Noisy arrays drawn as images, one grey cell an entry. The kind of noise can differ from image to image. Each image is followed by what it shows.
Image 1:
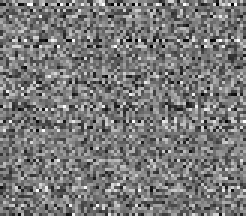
rows of uneven size
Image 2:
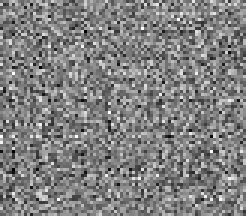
low rank plus noise
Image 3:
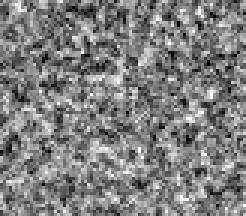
blotchy
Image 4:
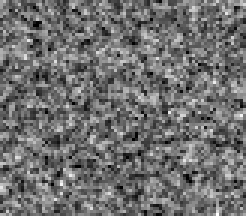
blotchy
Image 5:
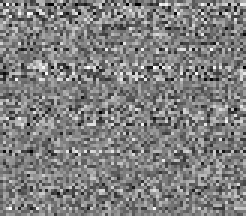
rows of uneven size
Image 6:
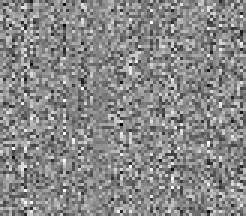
columns of uneven size
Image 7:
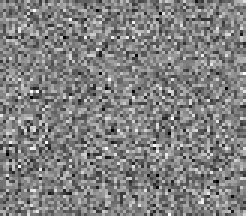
low rank plus noise
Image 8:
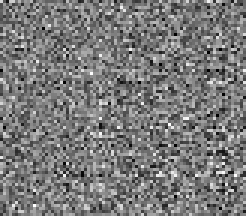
low rank plus noise
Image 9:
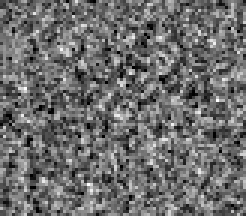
blotchy
